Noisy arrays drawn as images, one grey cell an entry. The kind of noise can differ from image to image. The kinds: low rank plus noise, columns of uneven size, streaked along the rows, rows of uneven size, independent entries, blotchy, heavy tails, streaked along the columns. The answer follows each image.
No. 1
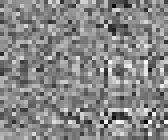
low rank plus noise
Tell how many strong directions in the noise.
two
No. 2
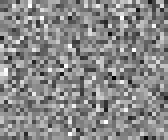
independent entries
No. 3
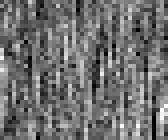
streaked along the columns
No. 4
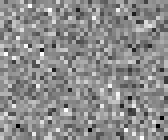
heavy tails
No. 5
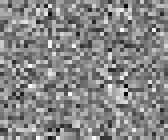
low rank plus noise
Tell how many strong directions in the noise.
five to eight
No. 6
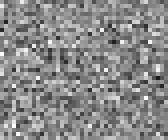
low rank plus noise
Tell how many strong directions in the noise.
three or four
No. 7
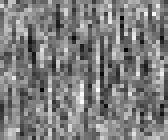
streaked along the columns
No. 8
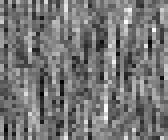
streaked along the columns
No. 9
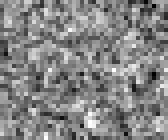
blotchy
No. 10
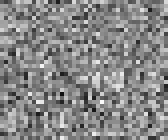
low rank plus noise
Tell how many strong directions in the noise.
three or four
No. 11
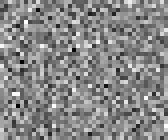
independent entries
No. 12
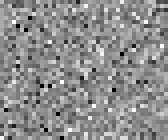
heavy tails
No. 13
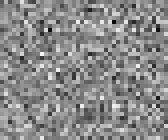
low rank plus noise
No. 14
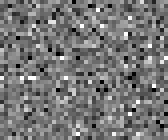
heavy tails
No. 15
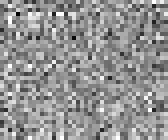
low rank plus noise
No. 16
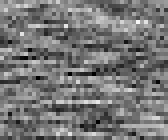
streaked along the rows
